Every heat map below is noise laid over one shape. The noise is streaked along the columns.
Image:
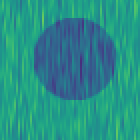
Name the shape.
disc
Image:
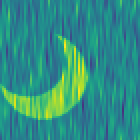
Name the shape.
crescent
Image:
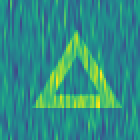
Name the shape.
triangle frame
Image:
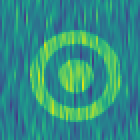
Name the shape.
bullseye
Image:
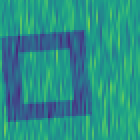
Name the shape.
square frame
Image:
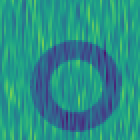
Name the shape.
ring
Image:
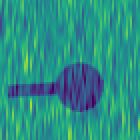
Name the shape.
lollipop
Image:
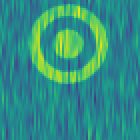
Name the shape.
bullseye
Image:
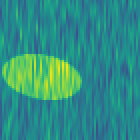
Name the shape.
ellipse
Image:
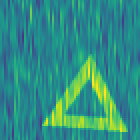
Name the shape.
triangle frame
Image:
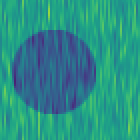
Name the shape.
disc
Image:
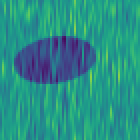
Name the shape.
ellipse
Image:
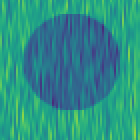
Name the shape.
disc
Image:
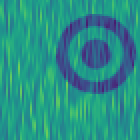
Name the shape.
bullseye
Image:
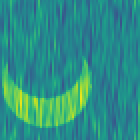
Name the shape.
crescent
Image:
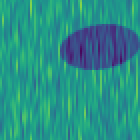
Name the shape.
ellipse
